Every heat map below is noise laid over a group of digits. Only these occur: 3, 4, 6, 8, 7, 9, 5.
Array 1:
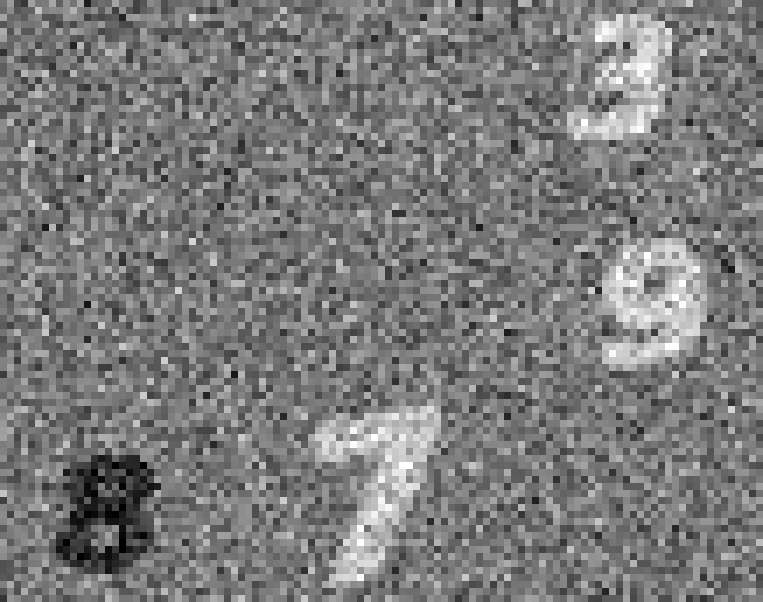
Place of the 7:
bottom middle
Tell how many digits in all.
4
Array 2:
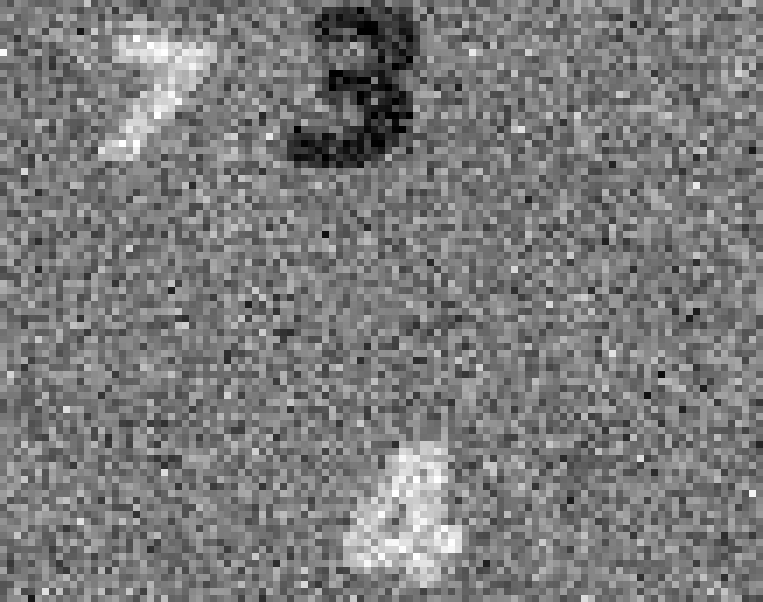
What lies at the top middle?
3
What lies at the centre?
nothing
